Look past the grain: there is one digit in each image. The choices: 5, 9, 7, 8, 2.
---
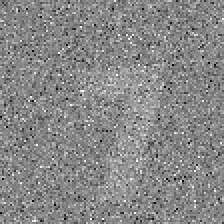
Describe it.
light 7
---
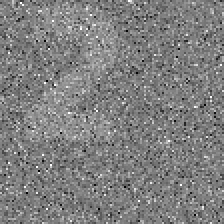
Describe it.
light 2
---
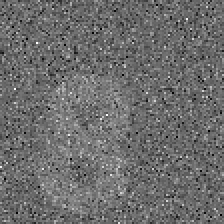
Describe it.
light 8
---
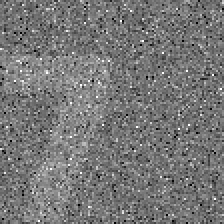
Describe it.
light 7
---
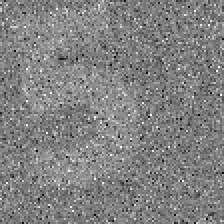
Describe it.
light 5
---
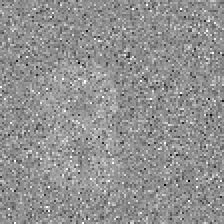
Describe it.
light 8
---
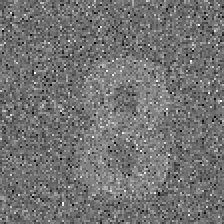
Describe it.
light 8
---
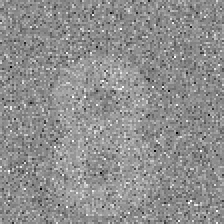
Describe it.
light 8
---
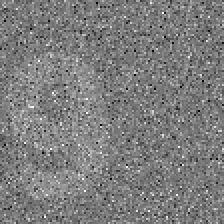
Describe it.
light 9
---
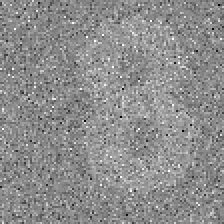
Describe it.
light 8
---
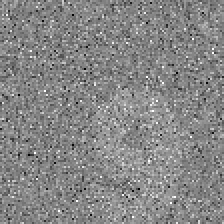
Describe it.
light 9
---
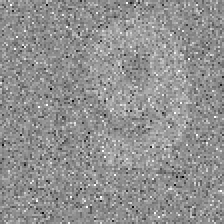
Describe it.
light 9
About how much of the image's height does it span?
two thirds
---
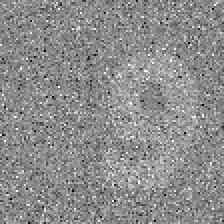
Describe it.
light 9
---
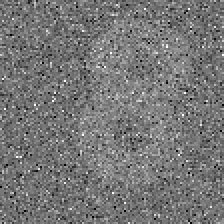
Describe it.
light 8
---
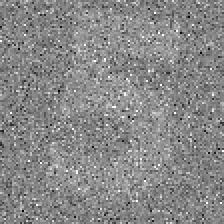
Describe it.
light 5
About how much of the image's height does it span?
nearly all
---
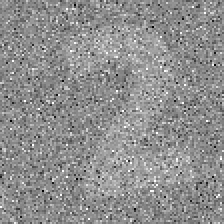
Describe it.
light 2
